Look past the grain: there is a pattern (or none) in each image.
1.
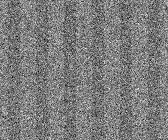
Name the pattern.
vertical stripes
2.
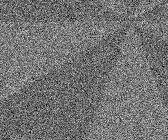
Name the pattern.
spokes from one point
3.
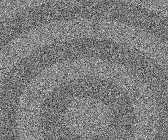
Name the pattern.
rings round one point
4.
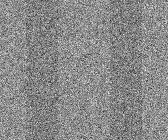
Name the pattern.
vertical stripes
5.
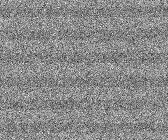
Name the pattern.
horizontal stripes
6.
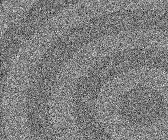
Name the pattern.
rings round one point
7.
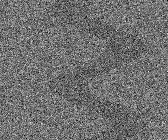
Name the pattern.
a wavy band
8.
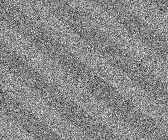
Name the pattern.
diagonal stripes
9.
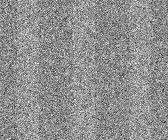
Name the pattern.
vertical stripes
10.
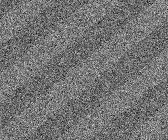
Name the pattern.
diagonal stripes
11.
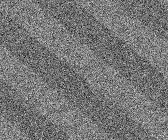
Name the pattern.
diagonal stripes
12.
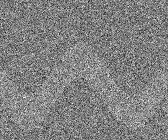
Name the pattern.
a wavy band
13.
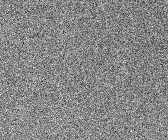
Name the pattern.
a smooth slope
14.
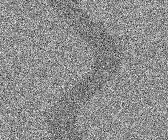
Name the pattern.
a wavy band
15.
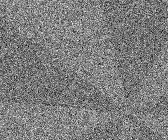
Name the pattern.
spokes from one point
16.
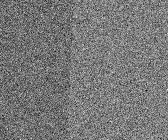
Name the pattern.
a sharp edge
